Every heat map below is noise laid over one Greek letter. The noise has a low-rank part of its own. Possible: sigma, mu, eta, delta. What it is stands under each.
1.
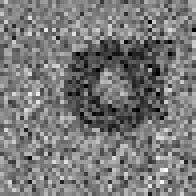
dark sigma
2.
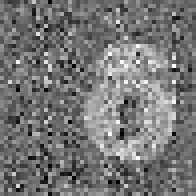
light delta
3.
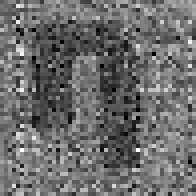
dark eta
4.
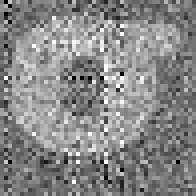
light sigma
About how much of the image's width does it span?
nearly all
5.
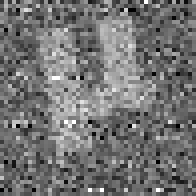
light mu
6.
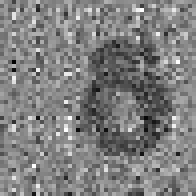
dark delta
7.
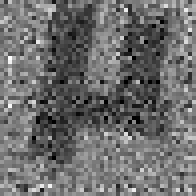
dark mu
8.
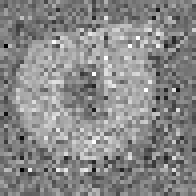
light sigma
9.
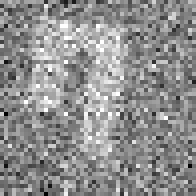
light eta
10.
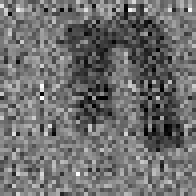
dark eta
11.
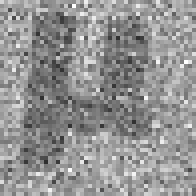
dark mu
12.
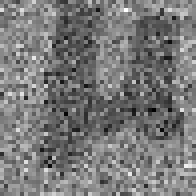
dark mu
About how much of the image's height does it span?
nearly all
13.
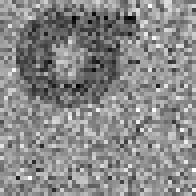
dark sigma
